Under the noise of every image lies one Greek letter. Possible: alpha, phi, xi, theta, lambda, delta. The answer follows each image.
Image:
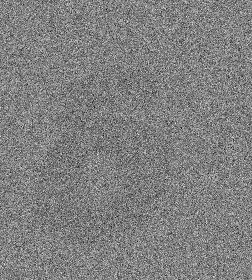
dark delta
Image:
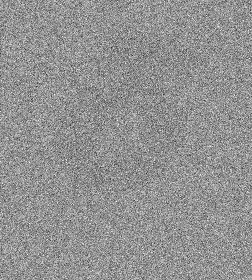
dark delta
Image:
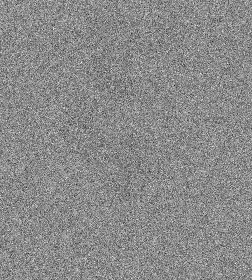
dark xi
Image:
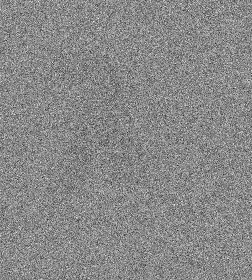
dark lambda
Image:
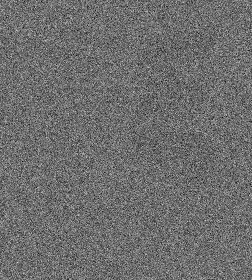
dark xi
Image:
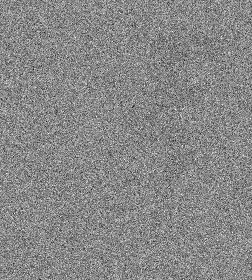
dark xi
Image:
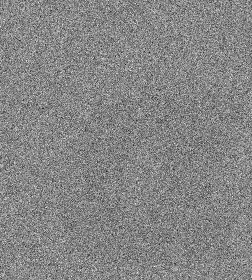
dark alpha
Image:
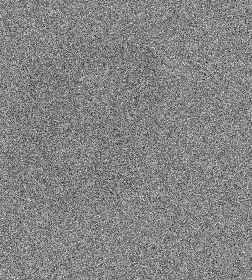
dark theta
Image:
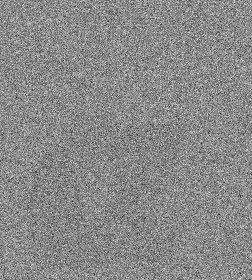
dark alpha
